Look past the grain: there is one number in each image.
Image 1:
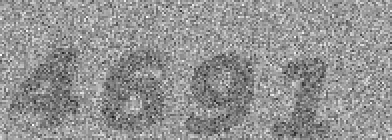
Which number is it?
4691
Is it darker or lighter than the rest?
darker
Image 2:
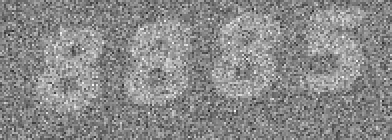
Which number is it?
8885
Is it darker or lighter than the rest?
lighter
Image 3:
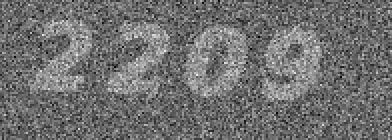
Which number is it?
2209
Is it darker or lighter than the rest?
lighter
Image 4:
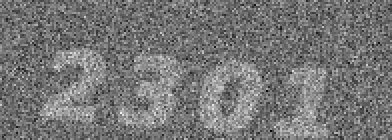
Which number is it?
2301
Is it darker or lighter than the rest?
lighter
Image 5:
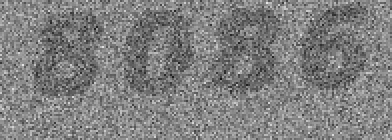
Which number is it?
8086
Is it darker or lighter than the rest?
darker
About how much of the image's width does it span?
nearly all
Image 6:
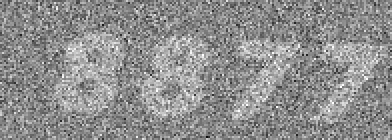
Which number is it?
8877
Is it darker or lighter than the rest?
lighter
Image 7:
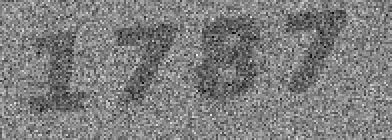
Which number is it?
1787
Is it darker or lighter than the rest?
darker
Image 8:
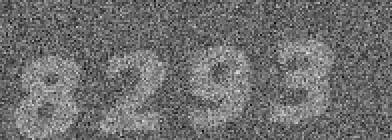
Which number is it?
8293
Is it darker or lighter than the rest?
lighter
